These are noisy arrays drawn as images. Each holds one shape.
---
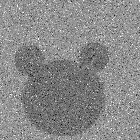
bear's head
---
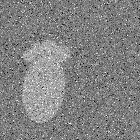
footprint
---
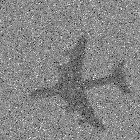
airplane
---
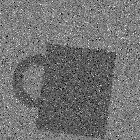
cup
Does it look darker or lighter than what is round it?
darker
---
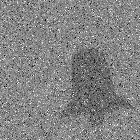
bell
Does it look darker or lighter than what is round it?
darker
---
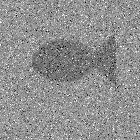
fish
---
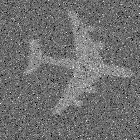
airplane
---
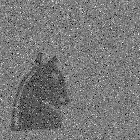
chess knight
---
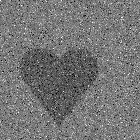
heart
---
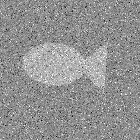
fish
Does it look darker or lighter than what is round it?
lighter
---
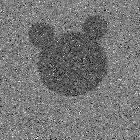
bear's head
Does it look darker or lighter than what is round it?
darker
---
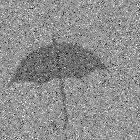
umbrella
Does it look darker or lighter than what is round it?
darker
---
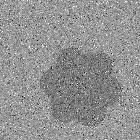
flower
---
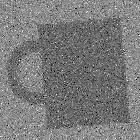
cup
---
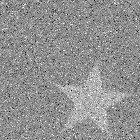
star
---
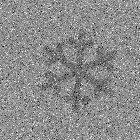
snowflake
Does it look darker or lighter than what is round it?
darker
